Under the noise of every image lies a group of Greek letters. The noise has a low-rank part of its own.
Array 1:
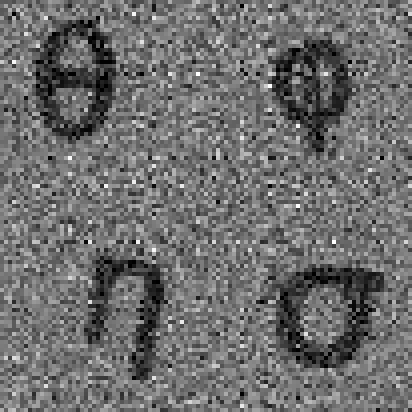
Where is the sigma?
bottom right
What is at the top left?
theta
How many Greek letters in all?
4
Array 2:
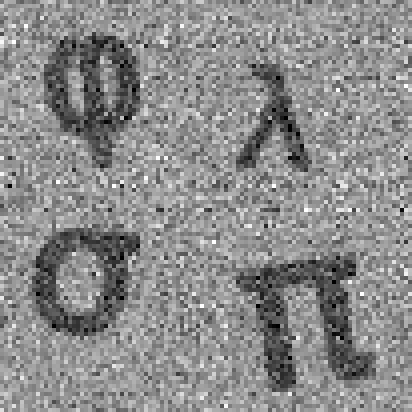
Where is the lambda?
top right
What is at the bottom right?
pi
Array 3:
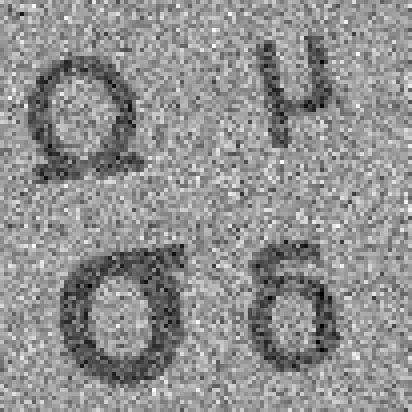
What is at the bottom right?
delta
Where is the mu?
top right
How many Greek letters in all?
4
